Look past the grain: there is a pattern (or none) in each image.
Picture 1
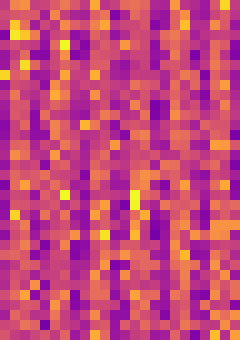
vertical stripes
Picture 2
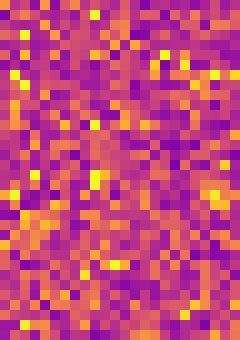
only noise
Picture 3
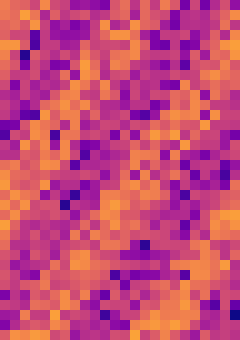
diagonal stripes
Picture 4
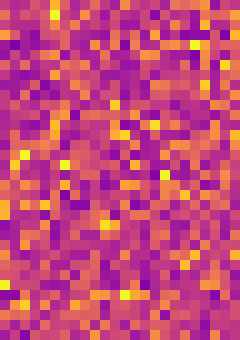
only noise
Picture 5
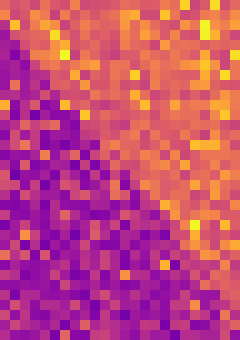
a sharp edge
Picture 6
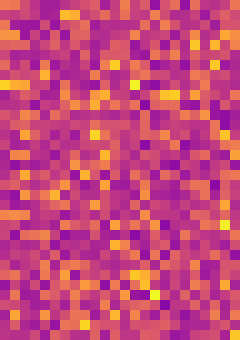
only noise
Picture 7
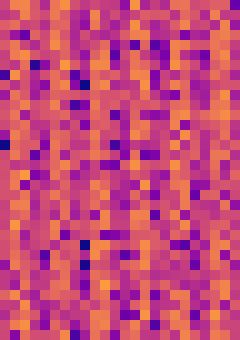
vertical stripes
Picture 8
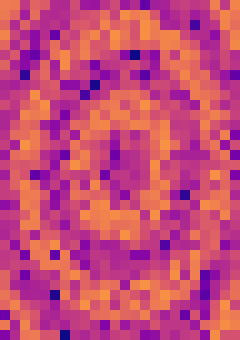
rings round one point
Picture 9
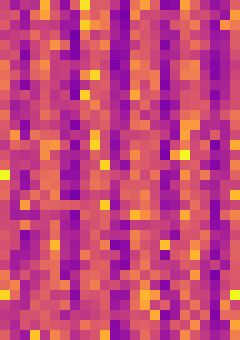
vertical stripes
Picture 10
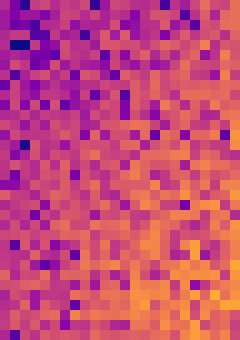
a smooth slope
